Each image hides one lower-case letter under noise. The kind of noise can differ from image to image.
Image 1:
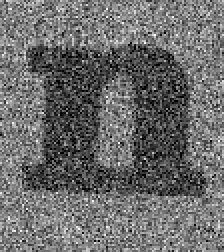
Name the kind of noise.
low rank plus noise
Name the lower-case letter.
n
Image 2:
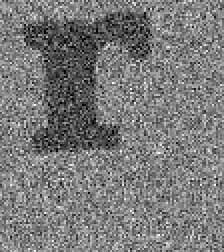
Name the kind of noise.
low rank plus noise
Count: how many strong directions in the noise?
three or four
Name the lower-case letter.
r
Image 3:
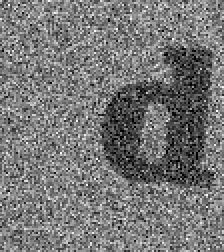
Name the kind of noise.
independent entries
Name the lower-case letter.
d
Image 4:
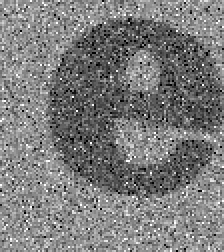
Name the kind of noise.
heavy tails
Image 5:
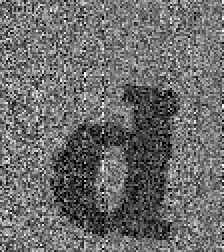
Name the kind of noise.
columns of uneven size
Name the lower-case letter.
d
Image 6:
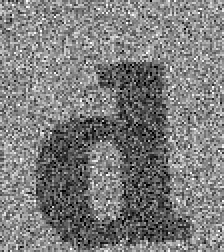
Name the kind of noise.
independent entries
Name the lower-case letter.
d
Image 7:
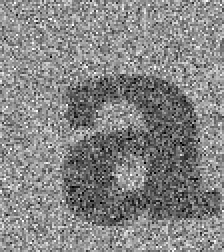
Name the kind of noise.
independent entries
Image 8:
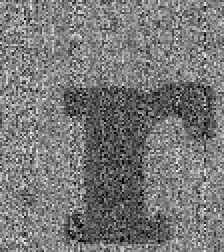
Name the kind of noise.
columns of uneven size
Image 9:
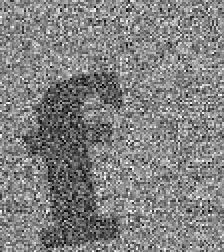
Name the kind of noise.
low rank plus noise
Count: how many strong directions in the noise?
three or four
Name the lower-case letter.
f
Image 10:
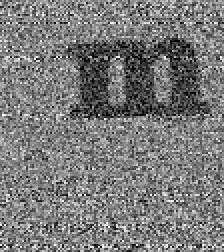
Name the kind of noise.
rows of uneven size
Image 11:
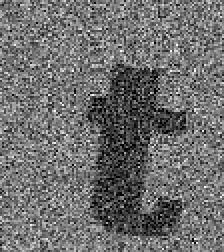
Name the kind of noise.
low rank plus noise
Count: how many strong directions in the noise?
one
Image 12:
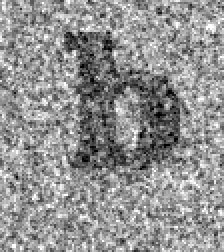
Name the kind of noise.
blotchy
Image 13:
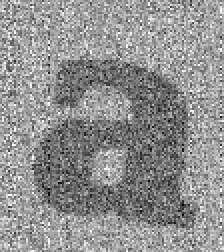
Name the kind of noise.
columns of uneven size
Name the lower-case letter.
a
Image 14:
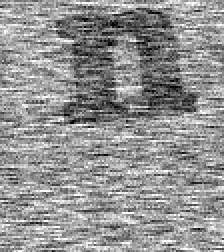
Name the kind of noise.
streaked along the rows
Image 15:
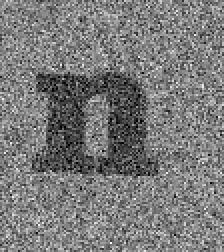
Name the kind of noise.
independent entries
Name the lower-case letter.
n
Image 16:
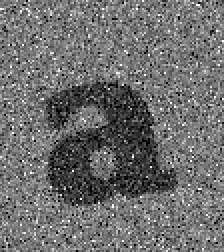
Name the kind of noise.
heavy tails
